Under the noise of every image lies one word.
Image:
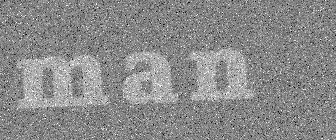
man
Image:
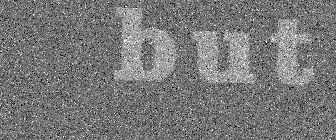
but
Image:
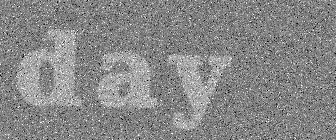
day
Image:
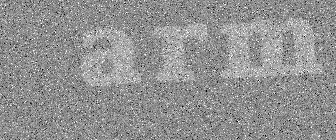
arm
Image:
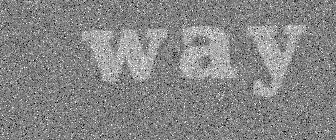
way
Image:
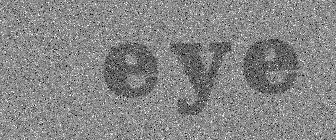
eye
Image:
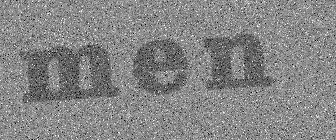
men
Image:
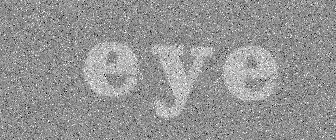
eye
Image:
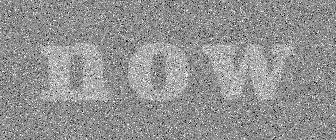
now
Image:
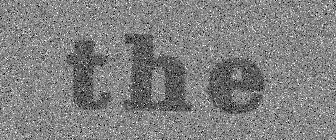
the
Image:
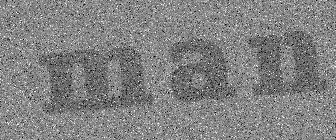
man
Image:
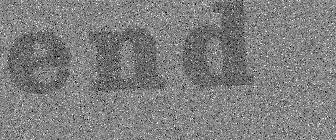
end
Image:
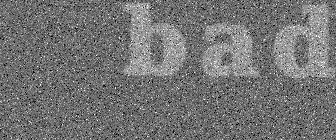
bad
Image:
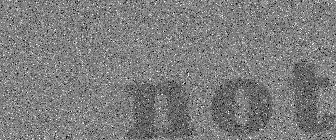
not
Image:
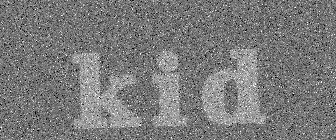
kid
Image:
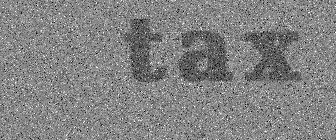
tax
